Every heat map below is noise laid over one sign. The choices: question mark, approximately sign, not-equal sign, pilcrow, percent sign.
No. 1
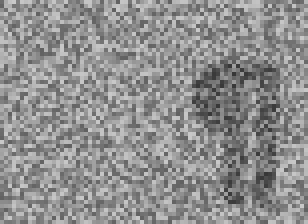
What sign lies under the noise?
pilcrow
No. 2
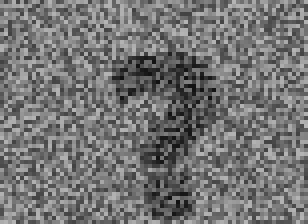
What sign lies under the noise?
question mark
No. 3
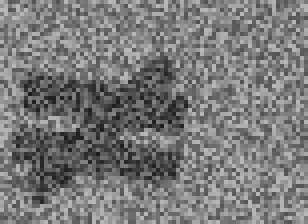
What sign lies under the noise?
not-equal sign
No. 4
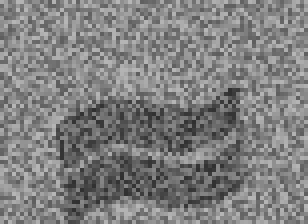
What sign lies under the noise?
approximately sign
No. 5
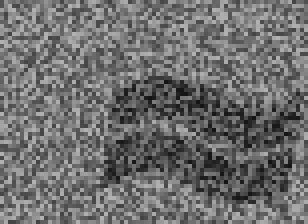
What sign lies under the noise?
approximately sign
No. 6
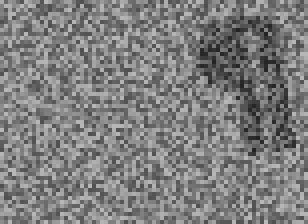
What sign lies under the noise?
pilcrow
